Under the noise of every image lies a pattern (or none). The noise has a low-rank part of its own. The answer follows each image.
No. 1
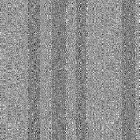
bands of columns
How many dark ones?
4
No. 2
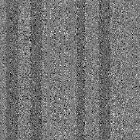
bands of columns
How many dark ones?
4
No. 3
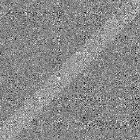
a diagonal band
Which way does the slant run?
bottom left to top right
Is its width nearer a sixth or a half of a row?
a sixth
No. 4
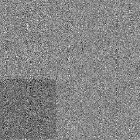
one block
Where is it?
bottom left
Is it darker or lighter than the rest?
darker
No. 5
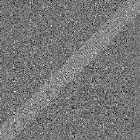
a diagonal band
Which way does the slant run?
bottom left to top right
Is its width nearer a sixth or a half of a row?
a sixth
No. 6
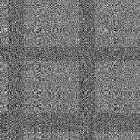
bands of rows crossing bands of columns
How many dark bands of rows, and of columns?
2 and 2
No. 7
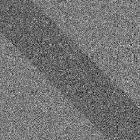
a diagonal band
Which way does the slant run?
top left to bottom right
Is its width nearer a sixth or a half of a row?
a half
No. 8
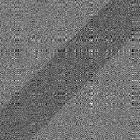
a diagonal band
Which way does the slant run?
bottom left to top right
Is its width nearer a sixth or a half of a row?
a half
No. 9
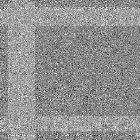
bands of rows crossing bands of columns
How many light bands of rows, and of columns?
2 and 1
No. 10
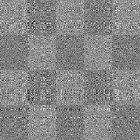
a checkerboard
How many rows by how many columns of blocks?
4 by 5
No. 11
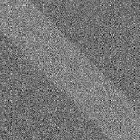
a diagonal band
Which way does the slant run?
top left to bottom right
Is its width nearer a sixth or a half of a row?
a half
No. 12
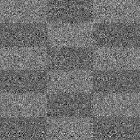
a checkerboard
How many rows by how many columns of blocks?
6 by 3
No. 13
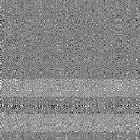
bands of rows
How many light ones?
2
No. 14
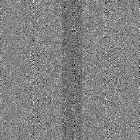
one band of columns
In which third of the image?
middle
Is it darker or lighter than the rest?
darker
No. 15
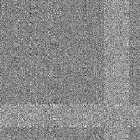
bands of rows crossing bands of columns
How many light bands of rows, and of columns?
1 and 1
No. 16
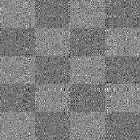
a checkerboard
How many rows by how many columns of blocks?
5 by 4
